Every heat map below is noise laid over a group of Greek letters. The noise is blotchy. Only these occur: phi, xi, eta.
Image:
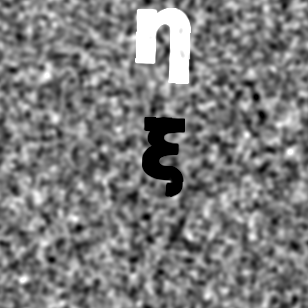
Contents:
top middle: light eta; centre: dark xi
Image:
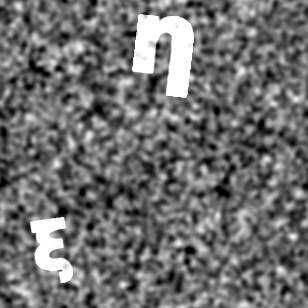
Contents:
top middle: light eta; bottom left: light xi
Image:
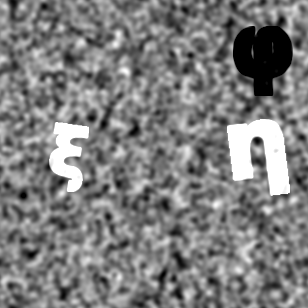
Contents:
top right: dark phi; middle left: light xi; middle right: light eta
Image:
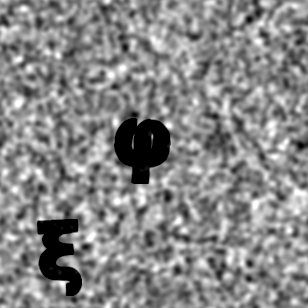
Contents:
centre: dark phi; bottom left: dark xi
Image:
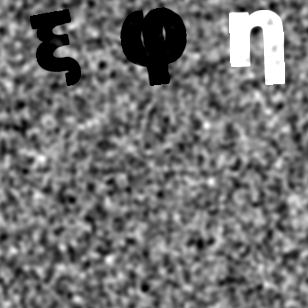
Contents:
top left: dark xi; top middle: dark phi; top right: light eta
